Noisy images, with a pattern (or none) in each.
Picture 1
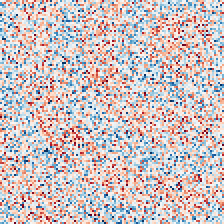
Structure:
rings round one point
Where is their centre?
top right
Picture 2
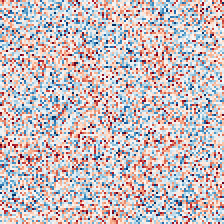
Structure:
rings round one point
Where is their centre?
middle left
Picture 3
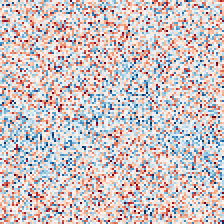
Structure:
a wavy band
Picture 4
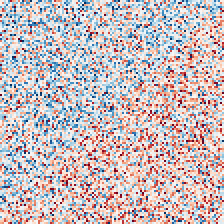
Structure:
a sharp edge
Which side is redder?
bottom right
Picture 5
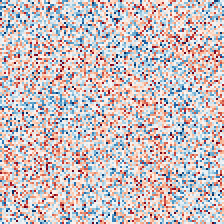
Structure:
rings round one point
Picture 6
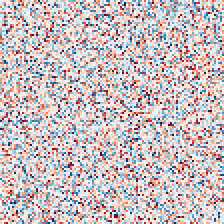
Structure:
only noise
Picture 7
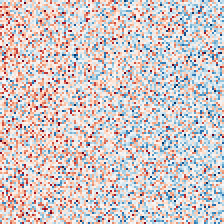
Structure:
a smooth slope
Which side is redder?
left
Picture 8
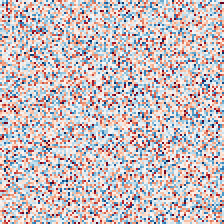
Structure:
only noise
